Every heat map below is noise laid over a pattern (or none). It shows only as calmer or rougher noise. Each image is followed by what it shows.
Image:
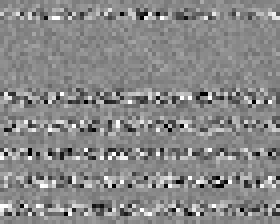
bands of rows
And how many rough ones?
6
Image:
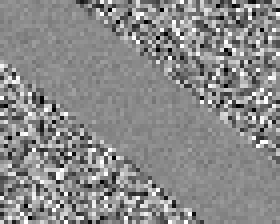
a diagonal band
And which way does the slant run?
top left to bottom right
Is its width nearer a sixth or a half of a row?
a half
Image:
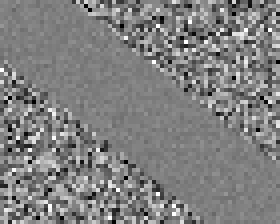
a diagonal band
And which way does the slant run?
top left to bottom right
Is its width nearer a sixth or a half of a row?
a half
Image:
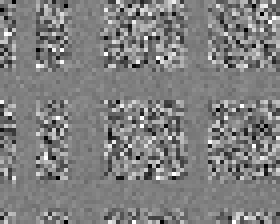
bands of rows crossing bands of columns
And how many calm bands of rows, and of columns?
2 and 3
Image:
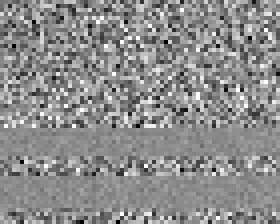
bands of rows
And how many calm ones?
2
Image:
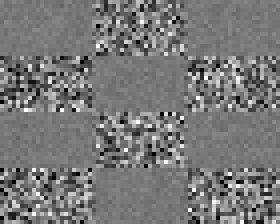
a checkerboard
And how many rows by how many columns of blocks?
4 by 3
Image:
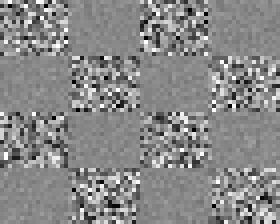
a checkerboard
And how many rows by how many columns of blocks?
4 by 4
